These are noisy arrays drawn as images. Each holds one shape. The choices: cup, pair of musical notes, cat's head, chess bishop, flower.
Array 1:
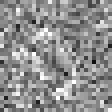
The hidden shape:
pair of musical notes
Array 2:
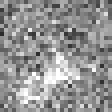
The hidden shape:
chess bishop
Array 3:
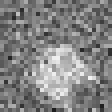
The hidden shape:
cat's head
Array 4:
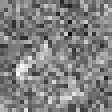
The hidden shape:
pair of musical notes
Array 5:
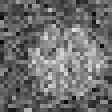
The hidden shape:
flower
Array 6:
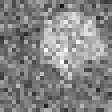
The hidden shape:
cat's head
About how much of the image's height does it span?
two thirds
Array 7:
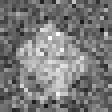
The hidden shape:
cup
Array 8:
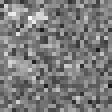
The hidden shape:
pair of musical notes
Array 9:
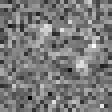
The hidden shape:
pair of musical notes
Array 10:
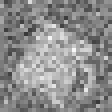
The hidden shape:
cup
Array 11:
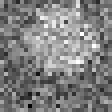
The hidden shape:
flower
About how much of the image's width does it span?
two thirds
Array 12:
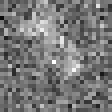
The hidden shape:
chess bishop
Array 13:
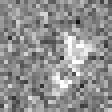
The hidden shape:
chess bishop
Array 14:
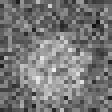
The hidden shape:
flower
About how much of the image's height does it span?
two thirds
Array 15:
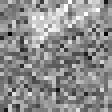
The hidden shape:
chess bishop
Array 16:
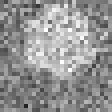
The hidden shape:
flower
